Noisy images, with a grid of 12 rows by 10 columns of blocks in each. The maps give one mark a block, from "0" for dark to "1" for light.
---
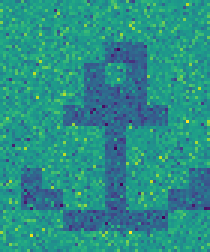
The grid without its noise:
1111111111
1111111111
1111100111
1111010111
1111000111
1110000011
1111101111
1111101111
1011101110
1001101100
1110000011
1111111111
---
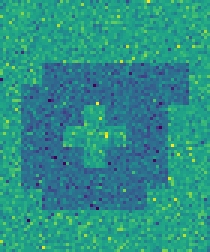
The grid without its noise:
1111111111
1111111111
1111111111
1100000001
1000000001
1000100011
1001110011
1000100011
1000000011
1100000111
1111111111
1111111111
